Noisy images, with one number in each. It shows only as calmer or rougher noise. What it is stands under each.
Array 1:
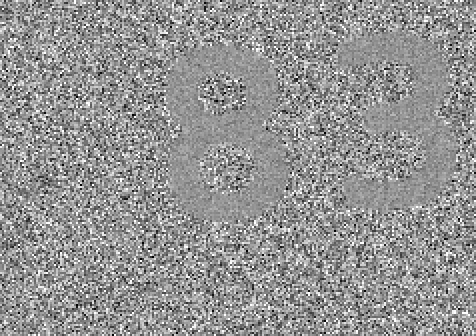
83
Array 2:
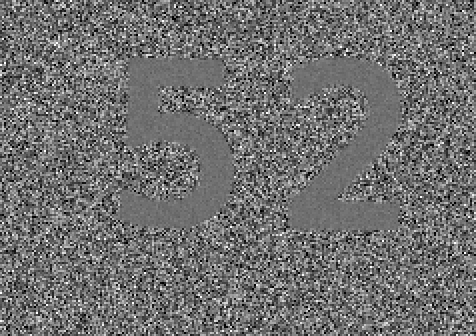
52
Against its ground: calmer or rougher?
calmer
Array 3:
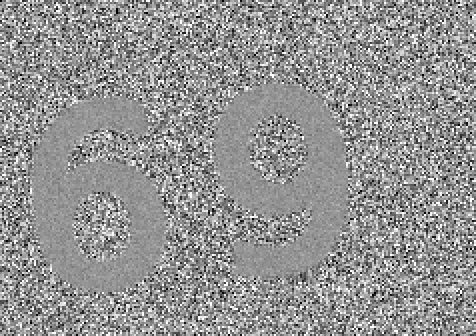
69
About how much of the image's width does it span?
two thirds
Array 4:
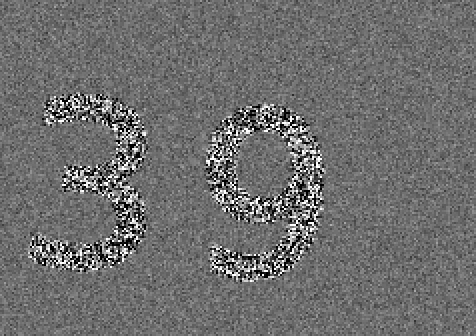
39
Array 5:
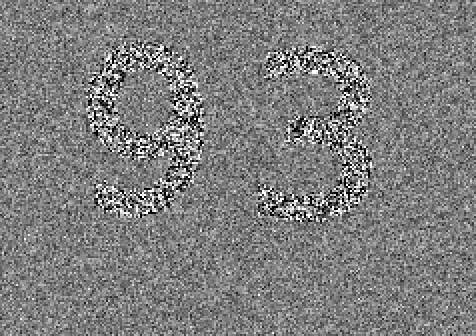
93
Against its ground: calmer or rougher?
rougher
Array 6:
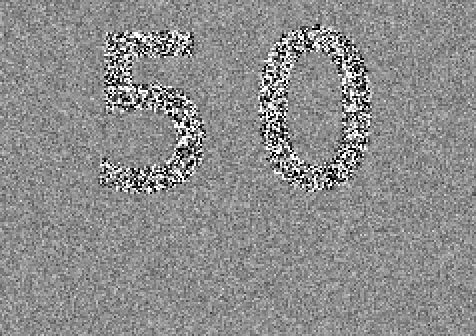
50
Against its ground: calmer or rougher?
rougher
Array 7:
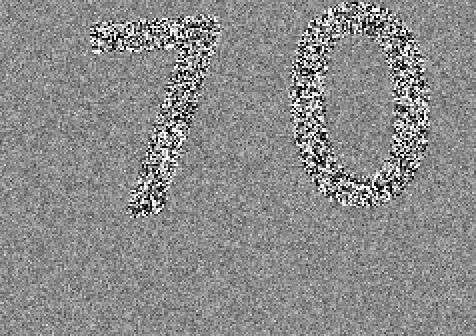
70
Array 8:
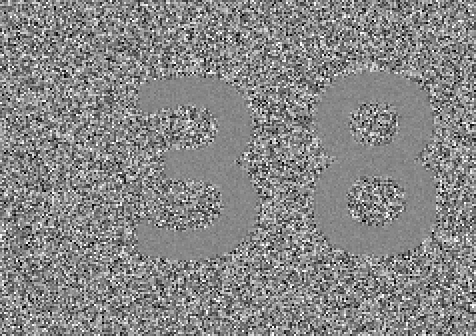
38
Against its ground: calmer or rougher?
calmer
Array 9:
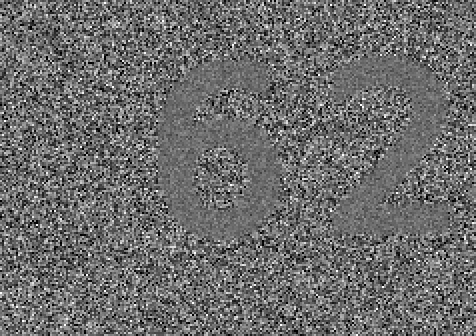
62
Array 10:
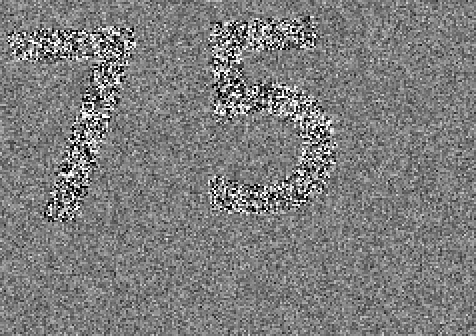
75
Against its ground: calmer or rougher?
rougher
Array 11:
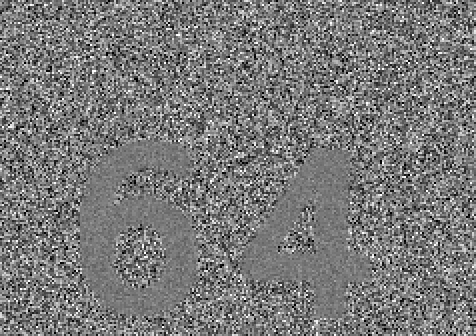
64
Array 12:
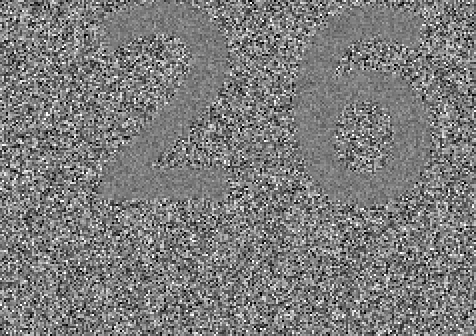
26
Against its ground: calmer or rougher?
calmer
